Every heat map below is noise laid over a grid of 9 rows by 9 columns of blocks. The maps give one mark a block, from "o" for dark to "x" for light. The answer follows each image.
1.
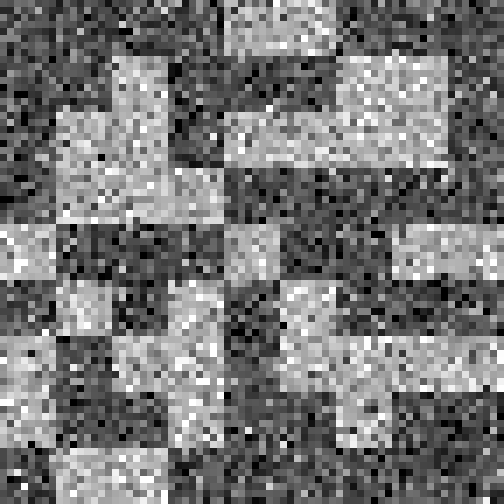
o o o o x x o o o
o o x o o o x x o
o x x o x x x x o
o x x x o o o o o
x o o o x o o x x
o x o x o x o o o
x o x x o x x x x
x o o x o o x o o
o x x o o o o o o
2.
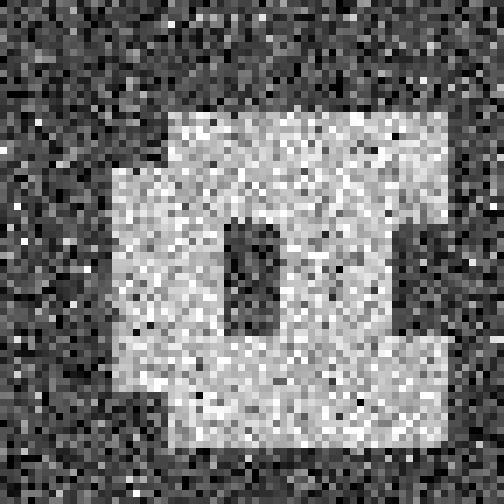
o o o o o o o o o
o o o o o o o o o
o o o x x x x x o
o o x x x x x x o
o o x x o x x o o
o o x x o x x o o
o o x x x x x x o
o o o x x x x x o
o o o o o o o o o
